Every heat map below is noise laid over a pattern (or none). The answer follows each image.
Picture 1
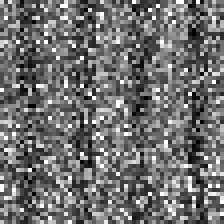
vertical stripes
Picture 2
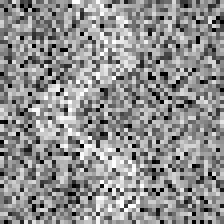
a wavy band
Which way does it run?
top to bottom
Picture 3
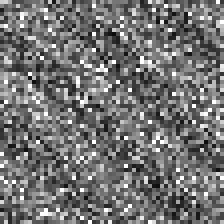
diagonal stripes
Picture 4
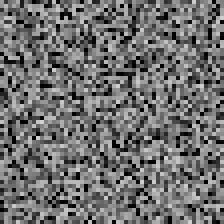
only noise
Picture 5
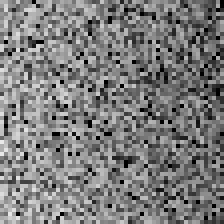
a smooth slope
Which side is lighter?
left
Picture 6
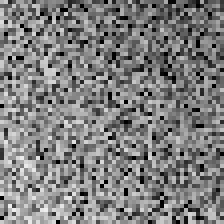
a smooth slope
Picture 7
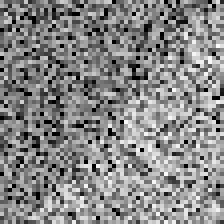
a sharp edge
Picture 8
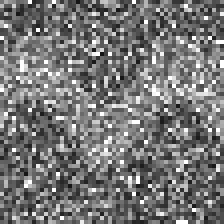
a wavy band
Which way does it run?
left to right
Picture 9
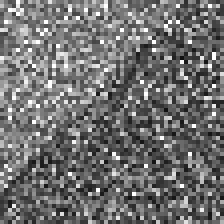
a sharp edge
